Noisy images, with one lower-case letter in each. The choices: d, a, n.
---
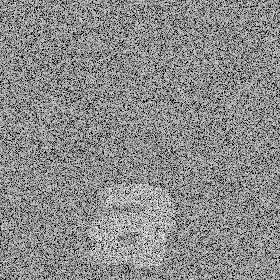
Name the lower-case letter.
a
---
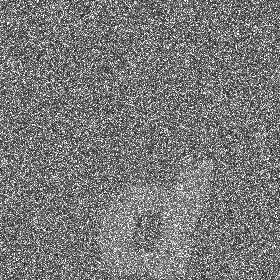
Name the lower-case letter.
d
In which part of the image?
bottom middle
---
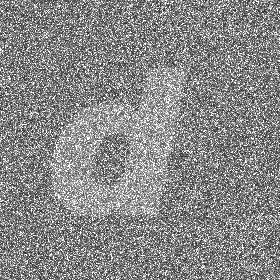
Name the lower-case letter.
d
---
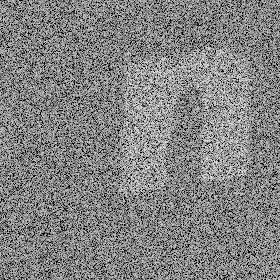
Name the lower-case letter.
n
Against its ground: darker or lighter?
lighter
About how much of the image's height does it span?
half
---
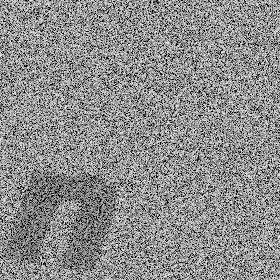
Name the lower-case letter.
n
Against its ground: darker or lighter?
darker
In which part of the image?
bottom left
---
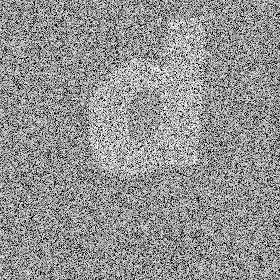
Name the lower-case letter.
d
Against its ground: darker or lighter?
lighter
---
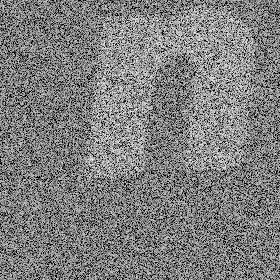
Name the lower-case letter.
n
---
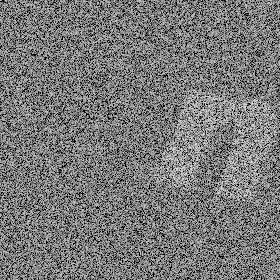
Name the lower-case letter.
n
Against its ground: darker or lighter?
lighter
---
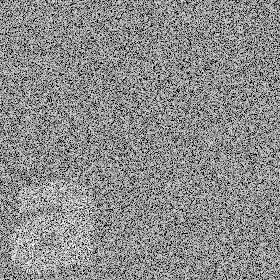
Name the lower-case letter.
a
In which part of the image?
bottom left
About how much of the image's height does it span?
a third
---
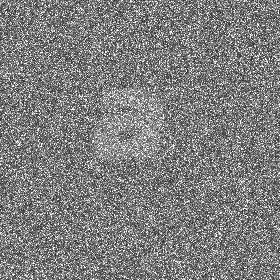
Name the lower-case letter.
a
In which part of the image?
centre
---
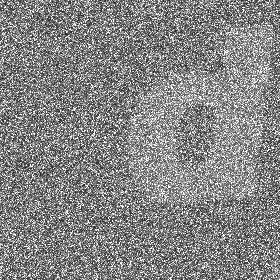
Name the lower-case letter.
d
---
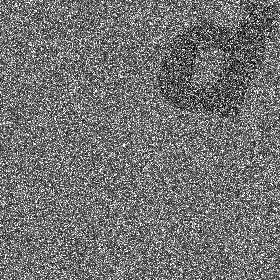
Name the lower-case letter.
d
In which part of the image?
top right
